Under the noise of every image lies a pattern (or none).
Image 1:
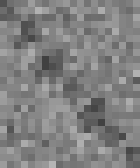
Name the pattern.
blocks along the diagonal
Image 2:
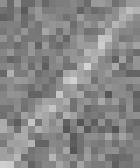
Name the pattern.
a diagonal band
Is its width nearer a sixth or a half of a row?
a sixth
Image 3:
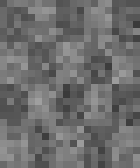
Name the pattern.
a checkerboard
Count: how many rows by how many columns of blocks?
4 by 5
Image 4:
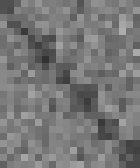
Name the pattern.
blocks along the diagonal
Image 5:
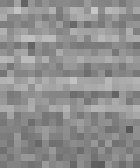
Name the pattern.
bands of rows
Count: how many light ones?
5
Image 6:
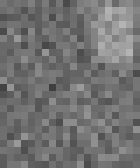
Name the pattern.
one block
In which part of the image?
top right
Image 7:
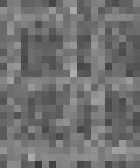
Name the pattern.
bands of rows crossing bands of columns
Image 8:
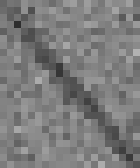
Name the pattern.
a diagonal band
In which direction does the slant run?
top left to bottom right
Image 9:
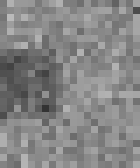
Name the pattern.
one block
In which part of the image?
middle left
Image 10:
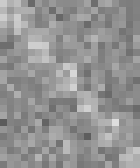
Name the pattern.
blocks along the diagonal
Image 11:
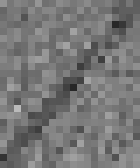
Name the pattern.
a diagonal band
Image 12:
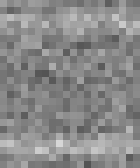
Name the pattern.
bands of rows
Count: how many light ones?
2
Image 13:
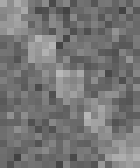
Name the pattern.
blocks along the diagonal
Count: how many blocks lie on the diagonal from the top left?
5
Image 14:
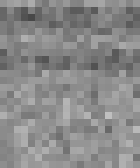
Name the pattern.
bands of rows
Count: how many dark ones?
2
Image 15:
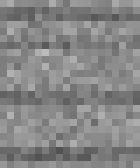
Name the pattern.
bands of rows
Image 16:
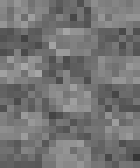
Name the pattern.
a checkerboard
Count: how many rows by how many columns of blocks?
6 by 3
